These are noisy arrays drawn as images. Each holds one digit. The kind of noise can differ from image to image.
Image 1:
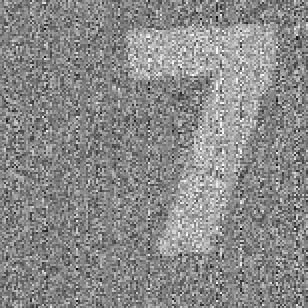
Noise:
columns of uneven size
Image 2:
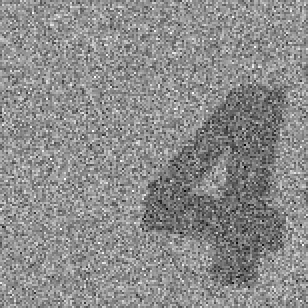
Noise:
independent entries
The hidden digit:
4
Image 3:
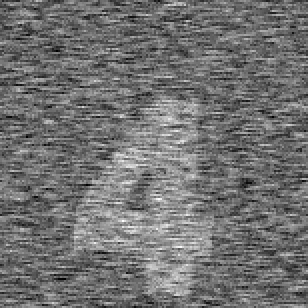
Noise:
streaked along the rows
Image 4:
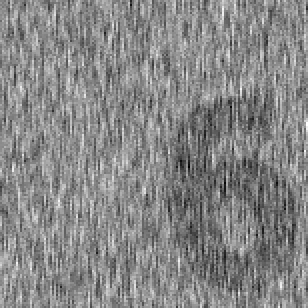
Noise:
streaked along the columns
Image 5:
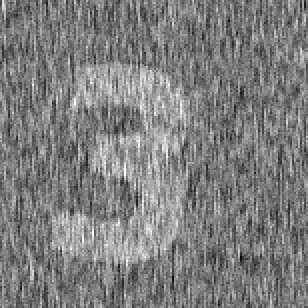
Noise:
streaked along the columns
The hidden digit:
3
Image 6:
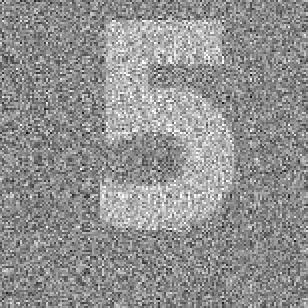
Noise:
low rank plus noise
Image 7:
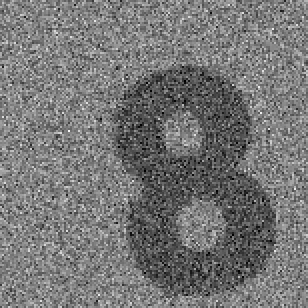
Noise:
independent entries
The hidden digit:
8
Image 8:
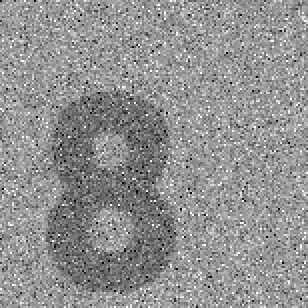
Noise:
heavy tails
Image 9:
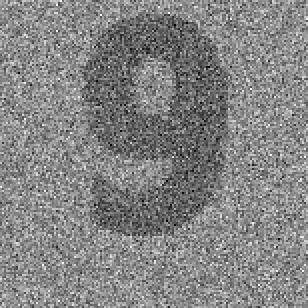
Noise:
independent entries
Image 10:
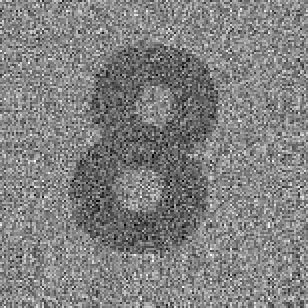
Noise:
low rank plus noise
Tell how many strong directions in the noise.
two
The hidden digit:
8
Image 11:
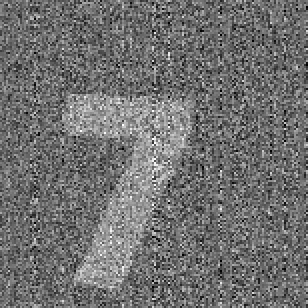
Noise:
columns of uneven size
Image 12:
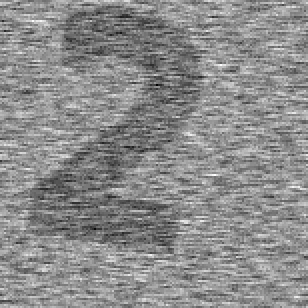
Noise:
streaked along the rows
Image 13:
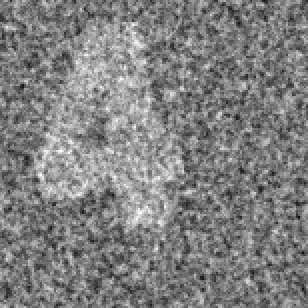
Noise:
blotchy
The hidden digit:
4
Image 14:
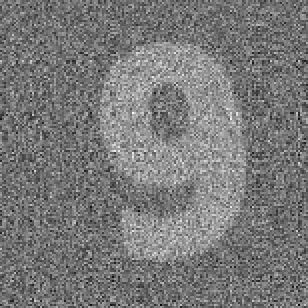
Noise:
low rank plus noise
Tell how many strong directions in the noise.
two
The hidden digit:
9
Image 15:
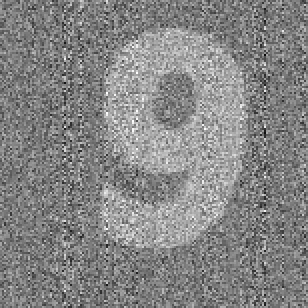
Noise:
columns of uneven size
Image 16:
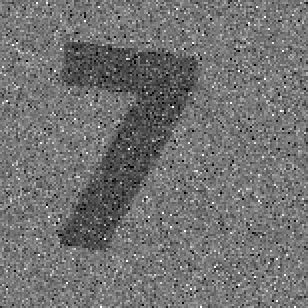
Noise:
heavy tails
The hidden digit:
7
